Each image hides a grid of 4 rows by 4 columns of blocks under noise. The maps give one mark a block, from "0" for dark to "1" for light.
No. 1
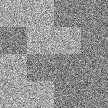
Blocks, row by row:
1 1 0 0
0 1 1 0
1 0 0 0
1 1 0 0
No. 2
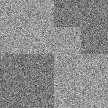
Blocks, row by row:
1 1 0 0
1 1 1 0
0 0 1 1
0 0 1 1
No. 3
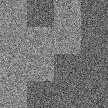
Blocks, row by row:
1 0 1 0
1 1 1 0
1 1 0 0
1 0 0 0
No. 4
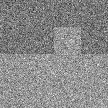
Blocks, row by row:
0 0 0 0
0 0 1 0
1 1 1 1
1 1 1 1
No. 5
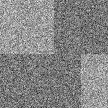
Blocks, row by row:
1 1 0 0
1 1 0 0
0 0 0 1
0 0 0 1
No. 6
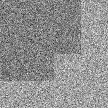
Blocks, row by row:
0 0 0 1
0 0 0 1
0 0 1 1
1 1 1 1
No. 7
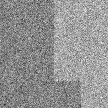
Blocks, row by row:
0 0 1 1
0 0 1 1
0 0 1 1
0 0 0 1
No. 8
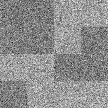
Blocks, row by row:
0 0 1 1
0 0 1 0
1 1 0 0
0 1 1 1
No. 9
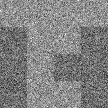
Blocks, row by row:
1 1 1 1
0 1 1 0
0 1 0 0
0 1 1 0
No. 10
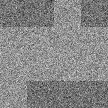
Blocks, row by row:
0 0 1 0
1 1 1 1
1 1 1 1
1 0 0 0
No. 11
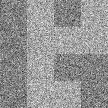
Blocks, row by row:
0 1 0 1
0 1 1 1
0 1 0 0
0 1 1 0
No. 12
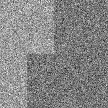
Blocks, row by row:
1 1 0 0
1 1 0 0
1 0 0 0
1 0 0 0
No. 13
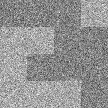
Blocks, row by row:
0 0 0 1
1 1 0 0
1 0 0 0
1 1 1 0
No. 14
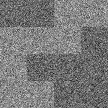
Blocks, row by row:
0 0 1 1
1 1 1 0
1 0 0 0
1 1 0 0
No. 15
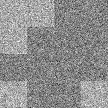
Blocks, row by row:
1 1 0 0
1 0 0 0
0 0 0 0
1 0 0 1
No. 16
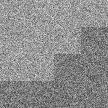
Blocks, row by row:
1 1 1 1
1 1 1 0
1 1 0 0
0 0 0 0
